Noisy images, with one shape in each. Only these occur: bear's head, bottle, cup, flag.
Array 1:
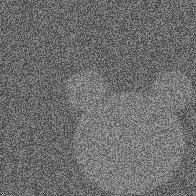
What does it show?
light bear's head
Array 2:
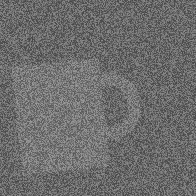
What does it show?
light cup
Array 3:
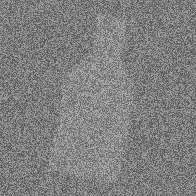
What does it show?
light bottle
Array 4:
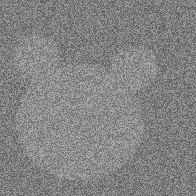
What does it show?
light bear's head
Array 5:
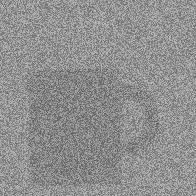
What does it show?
dark cup
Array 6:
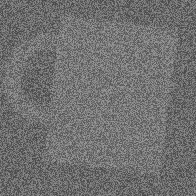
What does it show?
light cup
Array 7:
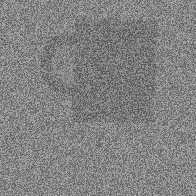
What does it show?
dark cup
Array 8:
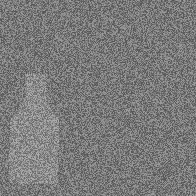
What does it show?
light bottle
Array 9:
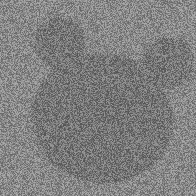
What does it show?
dark bear's head
